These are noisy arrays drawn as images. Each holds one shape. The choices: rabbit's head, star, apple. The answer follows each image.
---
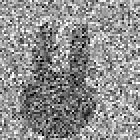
rabbit's head
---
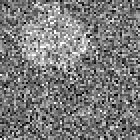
apple
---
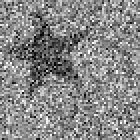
star
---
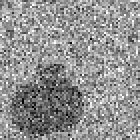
apple
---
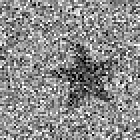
star
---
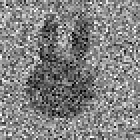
rabbit's head
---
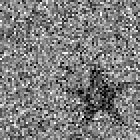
star
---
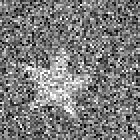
star
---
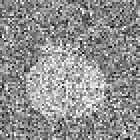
apple
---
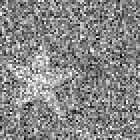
star
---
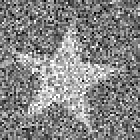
star
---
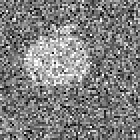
apple
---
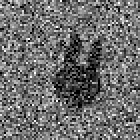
rabbit's head
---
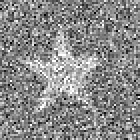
star
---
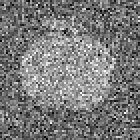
apple
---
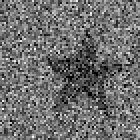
star
